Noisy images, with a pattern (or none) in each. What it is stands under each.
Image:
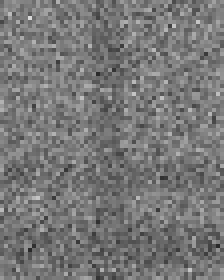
bands of rows crossing bands of columns
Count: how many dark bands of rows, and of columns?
2 and 1
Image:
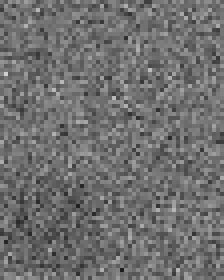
one block
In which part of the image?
bottom left
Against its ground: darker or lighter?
darker
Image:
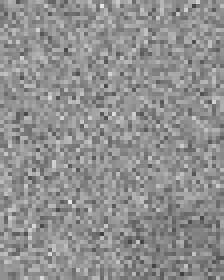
one block
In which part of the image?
bottom right
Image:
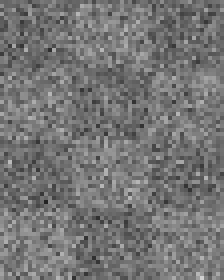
a checkerboard
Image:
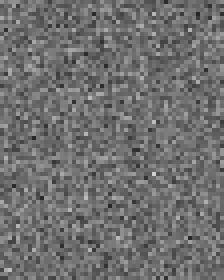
only noise
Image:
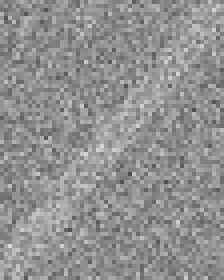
a diagonal band
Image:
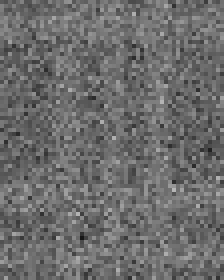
bands of rows crossing bands of columns
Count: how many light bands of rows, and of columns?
3 and 3
